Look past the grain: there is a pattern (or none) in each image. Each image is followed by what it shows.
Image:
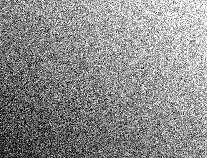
a smooth slope
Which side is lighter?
top right
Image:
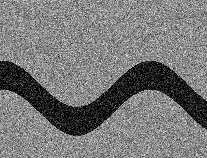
a wavy band
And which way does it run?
left to right
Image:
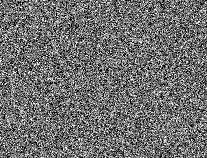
only noise
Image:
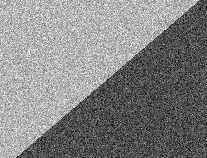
a sharp edge
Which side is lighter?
top left
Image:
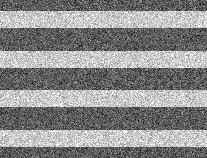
horizontal stripes
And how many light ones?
4
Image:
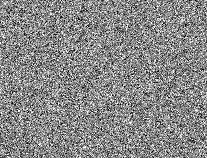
only noise
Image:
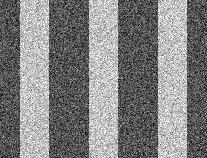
vertical stripes
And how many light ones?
3
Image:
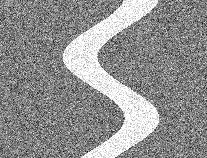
a wavy band
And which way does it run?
top to bottom
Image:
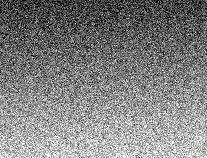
a smooth slope
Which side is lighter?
bottom
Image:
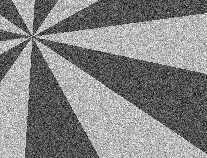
spokes from one point
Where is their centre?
top left
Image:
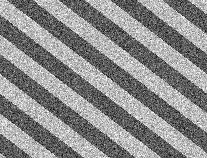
diagonal stripes
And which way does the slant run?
top left to bottom right
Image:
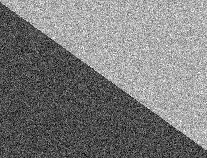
a sharp edge
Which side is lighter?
top right
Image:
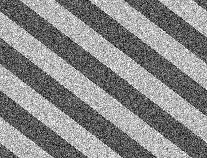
diagonal stripes
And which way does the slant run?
top left to bottom right
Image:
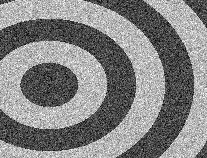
rings round one point
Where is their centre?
middle left
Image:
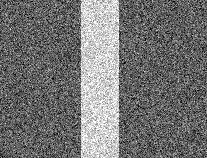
one vertical stripe
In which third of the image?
middle
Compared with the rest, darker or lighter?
lighter
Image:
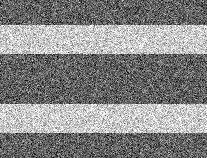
horizontal stripes
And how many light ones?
2
